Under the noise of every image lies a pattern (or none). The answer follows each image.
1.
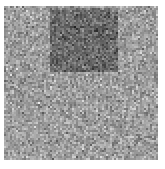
one block
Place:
top middle
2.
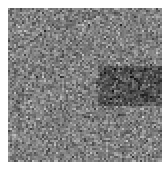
one block
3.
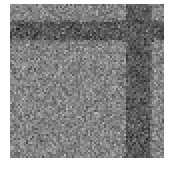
bands of rows crossing bands of columns
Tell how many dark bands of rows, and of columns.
1 and 1
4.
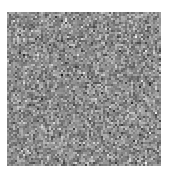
only noise
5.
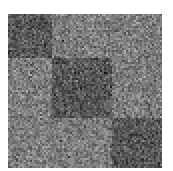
blocks along the diagonal
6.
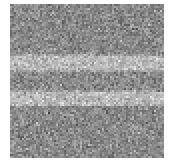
bands of rows
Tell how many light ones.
2
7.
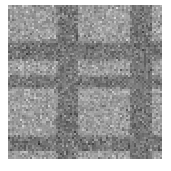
bands of rows crossing bands of columns
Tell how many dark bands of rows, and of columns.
3 and 2
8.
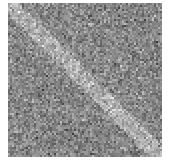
a diagonal band
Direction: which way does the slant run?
top left to bottom right
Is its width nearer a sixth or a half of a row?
a sixth
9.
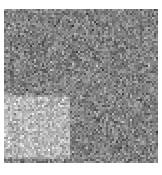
one block
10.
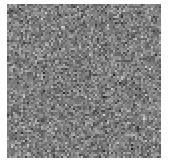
only noise
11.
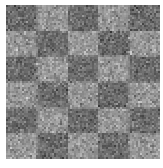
a checkerboard
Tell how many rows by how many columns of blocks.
6 by 5
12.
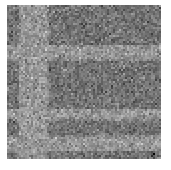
bands of rows crossing bands of columns
